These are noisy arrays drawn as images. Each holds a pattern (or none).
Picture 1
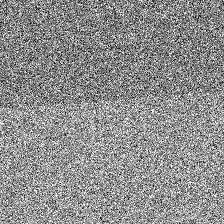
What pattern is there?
a sharp edge
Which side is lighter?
bottom
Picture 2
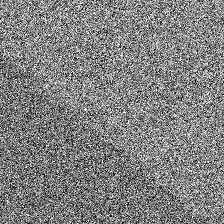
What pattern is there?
a sharp edge
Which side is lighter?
top right
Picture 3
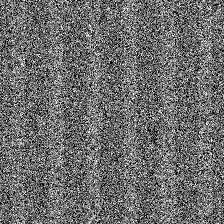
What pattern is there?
vertical stripes
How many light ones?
6
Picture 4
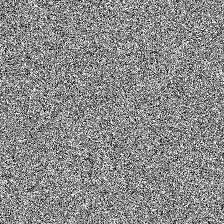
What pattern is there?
only noise
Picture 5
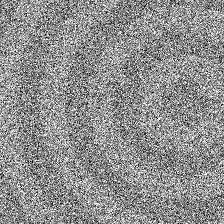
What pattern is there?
rings round one point
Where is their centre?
middle right
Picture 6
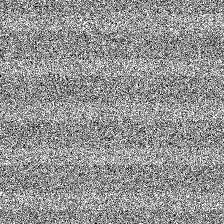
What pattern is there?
horizontal stripes
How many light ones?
5
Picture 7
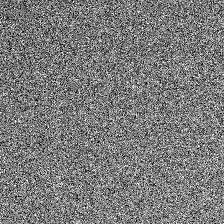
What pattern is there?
a smooth slope
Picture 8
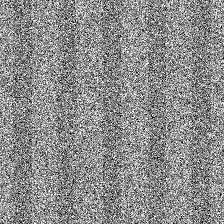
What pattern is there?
vertical stripes
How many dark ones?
5
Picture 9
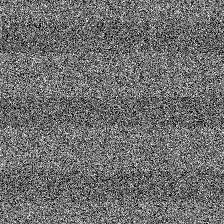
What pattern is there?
horizontal stripes
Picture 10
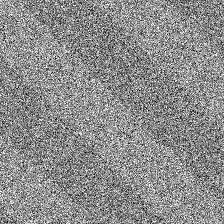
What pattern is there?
diagonal stripes
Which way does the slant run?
top left to bottom right
